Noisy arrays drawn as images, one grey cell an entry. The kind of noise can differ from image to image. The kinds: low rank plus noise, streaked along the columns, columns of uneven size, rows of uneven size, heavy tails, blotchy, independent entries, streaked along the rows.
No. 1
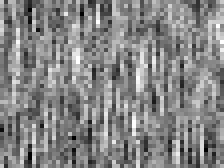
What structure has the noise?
streaked along the columns
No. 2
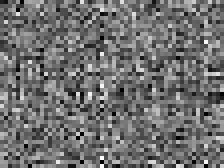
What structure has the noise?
low rank plus noise
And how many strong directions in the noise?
three or four
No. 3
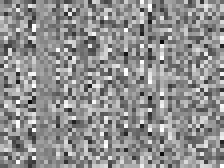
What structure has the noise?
columns of uneven size
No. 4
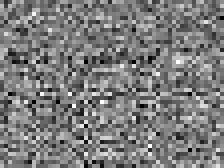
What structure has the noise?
low rank plus noise
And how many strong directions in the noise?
two
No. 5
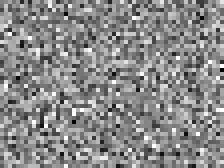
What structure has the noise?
independent entries
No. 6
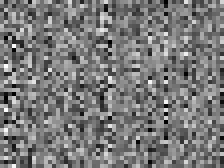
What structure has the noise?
columns of uneven size
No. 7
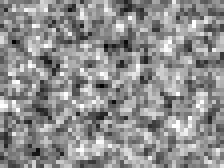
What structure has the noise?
blotchy
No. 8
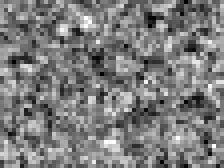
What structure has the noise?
blotchy
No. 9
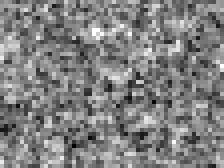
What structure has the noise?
blotchy
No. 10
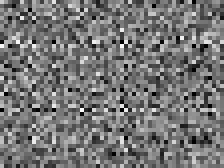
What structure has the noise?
low rank plus noise
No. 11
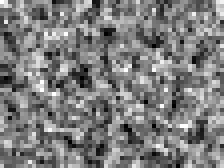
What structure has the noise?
blotchy
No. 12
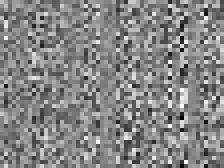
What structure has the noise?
columns of uneven size
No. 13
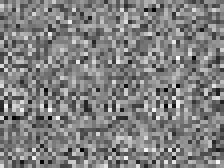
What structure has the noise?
low rank plus noise
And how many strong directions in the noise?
one
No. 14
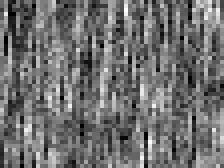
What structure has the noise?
streaked along the columns
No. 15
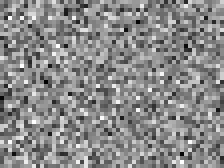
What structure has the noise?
independent entries
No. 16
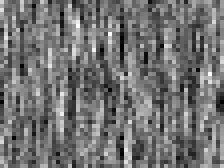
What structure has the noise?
streaked along the columns
